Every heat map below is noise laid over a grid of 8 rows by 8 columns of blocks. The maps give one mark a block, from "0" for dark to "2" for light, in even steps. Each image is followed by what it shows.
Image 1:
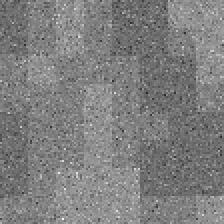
0 1 2 1 0 0 2 2
0 1 2 1 0 0 1 2
1 2 1 1 1 0 0 2
1 1 1 2 1 0 0 1
0 1 1 2 1 1 0 0
0 1 1 2 1 0 0 0
0 1 2 2 2 0 0 0
1 1 2 2 2 1 1 2
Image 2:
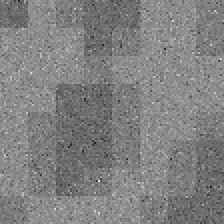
0 2 1 0 0 2 2 1
2 2 2 0 1 2 2 1
2 2 2 1 2 2 2 2
2 2 0 0 1 2 2 2
2 1 0 0 1 2 2 1
2 1 0 0 1 2 1 0
2 1 0 1 2 2 1 0
1 2 2 2 2 1 0 0
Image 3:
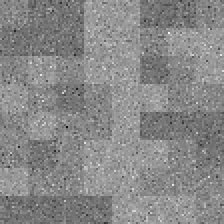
1 0 0 2 2 0 0 1
0 0 0 2 2 1 2 2
1 2 1 2 2 0 1 2
2 1 0 1 2 2 1 1
1 2 1 1 2 0 0 0
1 0 1 2 2 2 1 0
2 1 1 2 2 1 1 1
0 0 0 0 2 2 2 1
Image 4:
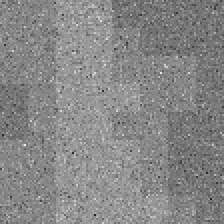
1 1 2 2 0 0 0 0
1 1 2 2 1 0 0 0
1 1 2 2 1 1 1 0
0 1 2 2 2 1 1 0
0 1 2 2 1 1 0 0
1 1 2 2 2 1 0 0
1 1 2 2 2 1 0 0
1 1 2 2 2 2 1 0
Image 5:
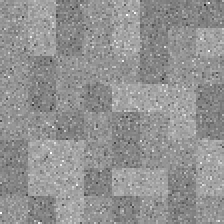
1 2 0 1 2 0 0 0
1 2 0 1 2 0 1 2
1 0 1 1 1 0 1 1
1 0 1 0 2 2 2 0
1 1 0 1 0 1 2 0
0 2 2 1 0 1 1 2
0 2 2 0 2 2 0 2
1 0 2 1 0 1 0 1
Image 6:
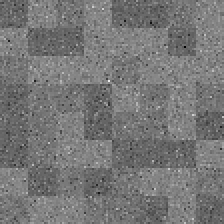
0 2 1 2 0 0 1 2
2 0 0 2 2 2 0 2
1 2 2 2 1 2 2 2
0 1 1 0 2 1 2 1
0 1 2 0 1 1 2 0
0 1 2 2 0 0 0 2
2 0 1 0 1 2 2 1
1 2 2 1 1 0 2 0
